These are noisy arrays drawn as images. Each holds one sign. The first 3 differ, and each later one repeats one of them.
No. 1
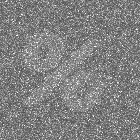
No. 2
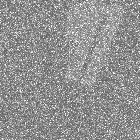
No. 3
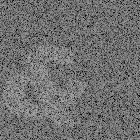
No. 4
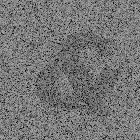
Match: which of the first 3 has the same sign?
3
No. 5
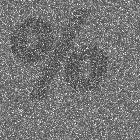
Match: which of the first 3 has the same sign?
1
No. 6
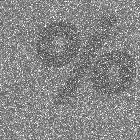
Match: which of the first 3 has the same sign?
1
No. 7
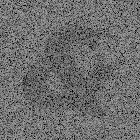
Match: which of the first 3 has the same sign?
3
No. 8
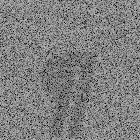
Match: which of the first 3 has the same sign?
2
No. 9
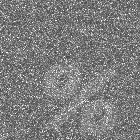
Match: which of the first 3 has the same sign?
1
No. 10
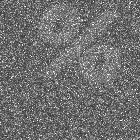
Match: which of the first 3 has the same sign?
1
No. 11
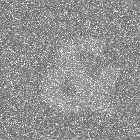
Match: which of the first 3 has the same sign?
3
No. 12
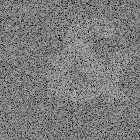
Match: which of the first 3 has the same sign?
3
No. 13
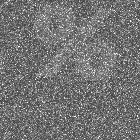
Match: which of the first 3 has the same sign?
1
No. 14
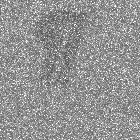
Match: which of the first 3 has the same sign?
2
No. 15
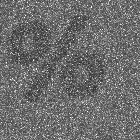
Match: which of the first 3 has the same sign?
1
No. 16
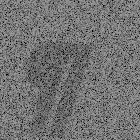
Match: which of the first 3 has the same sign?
2
